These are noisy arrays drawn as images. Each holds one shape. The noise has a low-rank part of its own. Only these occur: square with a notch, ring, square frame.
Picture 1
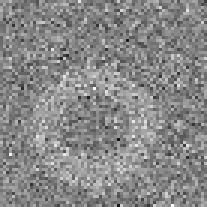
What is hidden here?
light ring
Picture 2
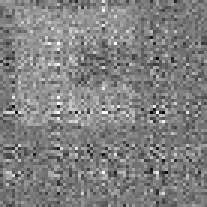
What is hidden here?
light square with a notch
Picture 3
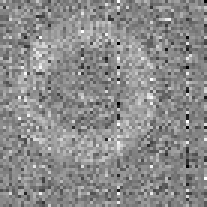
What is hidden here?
light ring
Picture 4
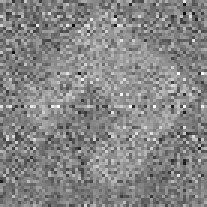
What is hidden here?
light square with a notch
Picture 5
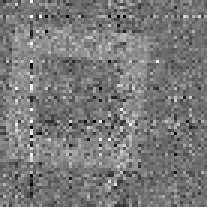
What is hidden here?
light square frame
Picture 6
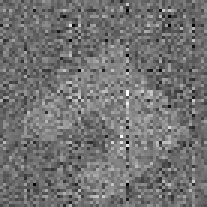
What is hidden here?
light square with a notch
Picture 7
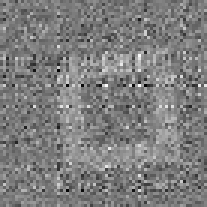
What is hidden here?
light square frame
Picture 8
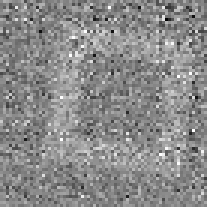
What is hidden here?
light square frame
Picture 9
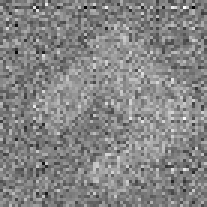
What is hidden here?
light square with a notch
